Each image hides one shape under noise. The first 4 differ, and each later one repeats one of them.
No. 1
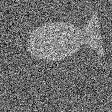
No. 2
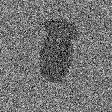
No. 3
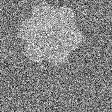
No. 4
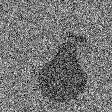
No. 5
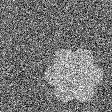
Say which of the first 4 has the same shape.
3
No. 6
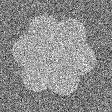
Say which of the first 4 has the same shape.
3
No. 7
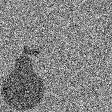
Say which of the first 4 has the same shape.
4
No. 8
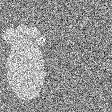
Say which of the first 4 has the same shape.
2
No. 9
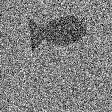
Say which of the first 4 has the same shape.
1
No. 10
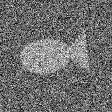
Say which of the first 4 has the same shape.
1
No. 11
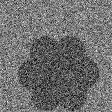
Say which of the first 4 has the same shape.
3
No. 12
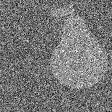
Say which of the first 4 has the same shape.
4
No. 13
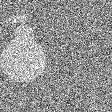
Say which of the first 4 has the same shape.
4
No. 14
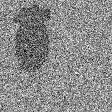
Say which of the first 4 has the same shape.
2
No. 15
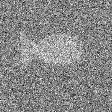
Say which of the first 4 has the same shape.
1
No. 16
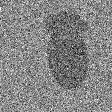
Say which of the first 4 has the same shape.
2
